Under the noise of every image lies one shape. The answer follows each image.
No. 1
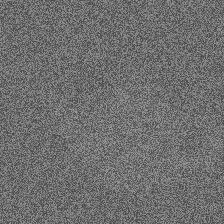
light teapot
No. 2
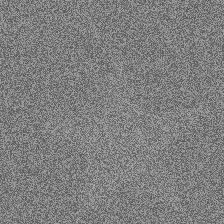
light star
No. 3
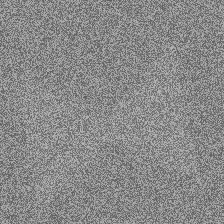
light bow tie
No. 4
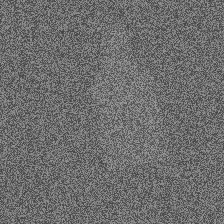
light bottle
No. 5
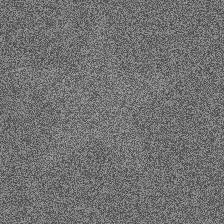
light star
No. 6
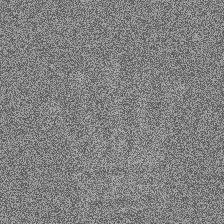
light chess queen
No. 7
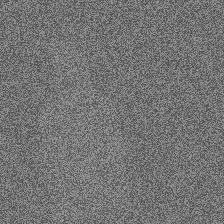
light bottle
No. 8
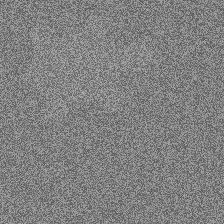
light turtle
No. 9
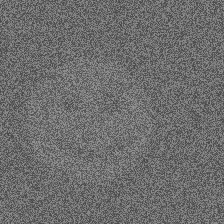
light smiling face
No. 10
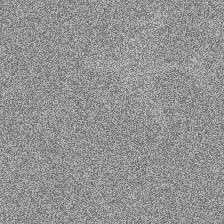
light airplane
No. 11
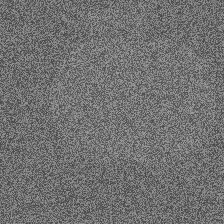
light apple
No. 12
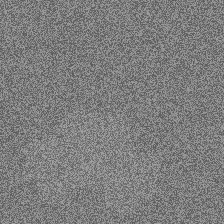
light car
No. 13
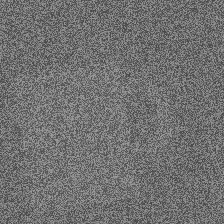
light cup
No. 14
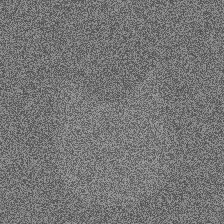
light cat's head
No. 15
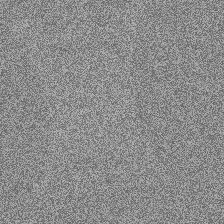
light chess rook
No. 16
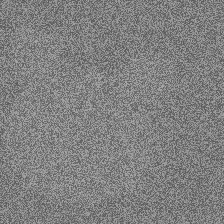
light bear's head
